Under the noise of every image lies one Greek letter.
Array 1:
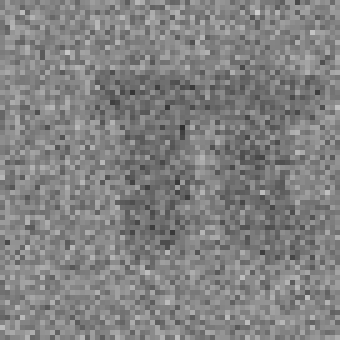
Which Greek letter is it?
pi
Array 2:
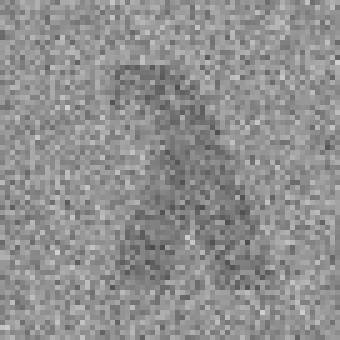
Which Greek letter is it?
lambda
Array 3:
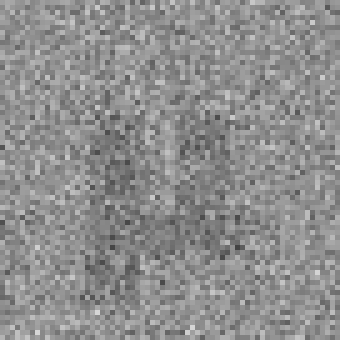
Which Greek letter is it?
mu
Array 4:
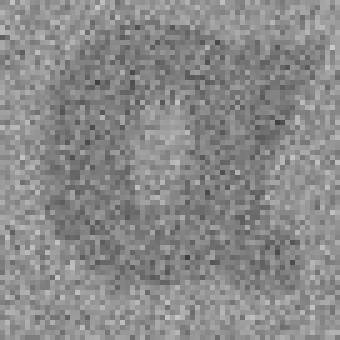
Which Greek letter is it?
alpha
